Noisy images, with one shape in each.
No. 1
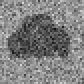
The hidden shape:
cloud
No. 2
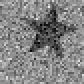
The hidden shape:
star
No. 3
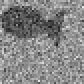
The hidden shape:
fish
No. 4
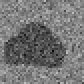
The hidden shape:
cloud
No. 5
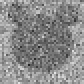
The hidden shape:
bear's head
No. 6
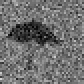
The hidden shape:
umbrella
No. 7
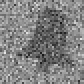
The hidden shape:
bell
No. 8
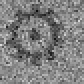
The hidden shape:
gear
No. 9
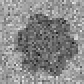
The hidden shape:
flower
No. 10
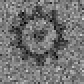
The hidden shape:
gear
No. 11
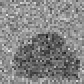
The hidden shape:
cloud
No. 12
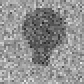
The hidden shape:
light bulb
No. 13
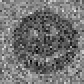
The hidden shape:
smiling face
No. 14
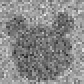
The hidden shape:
bear's head
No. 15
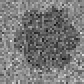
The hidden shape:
flower
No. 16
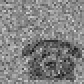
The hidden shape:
telephone
